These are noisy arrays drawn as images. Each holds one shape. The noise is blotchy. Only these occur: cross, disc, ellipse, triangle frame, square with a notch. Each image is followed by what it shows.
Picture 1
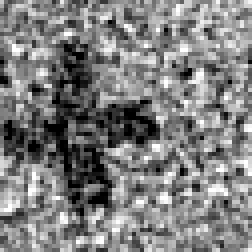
dark cross
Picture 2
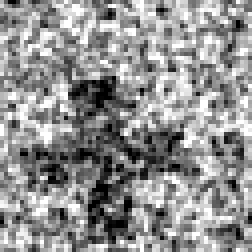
dark cross
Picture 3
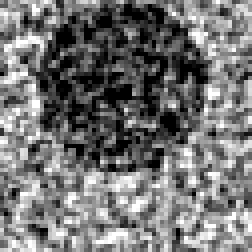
dark disc
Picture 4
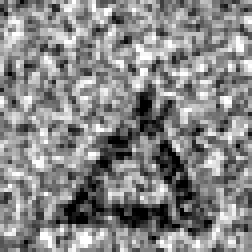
dark triangle frame
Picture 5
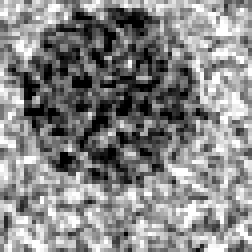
dark disc
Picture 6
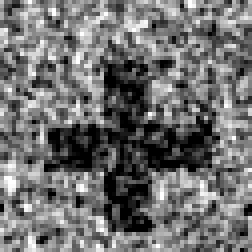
dark cross
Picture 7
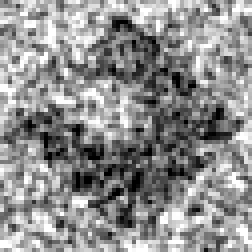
dark square with a notch
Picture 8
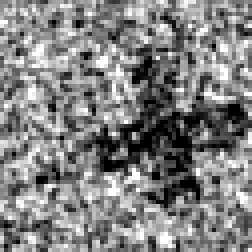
dark cross
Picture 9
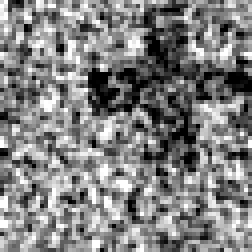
dark cross
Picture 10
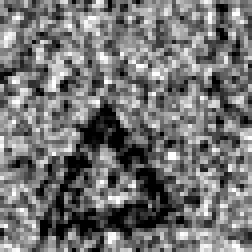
dark triangle frame
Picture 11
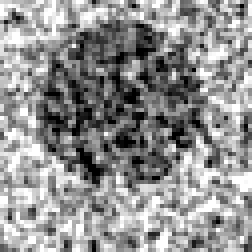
dark disc
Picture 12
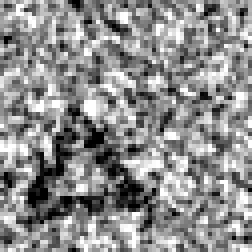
dark triangle frame
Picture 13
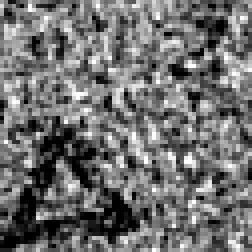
dark triangle frame
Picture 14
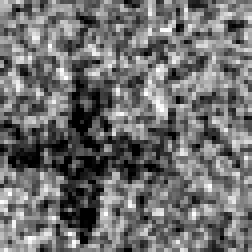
dark cross
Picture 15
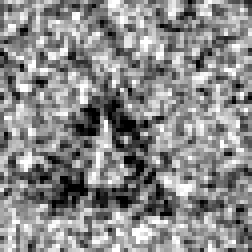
dark triangle frame
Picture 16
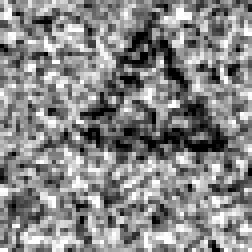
dark triangle frame
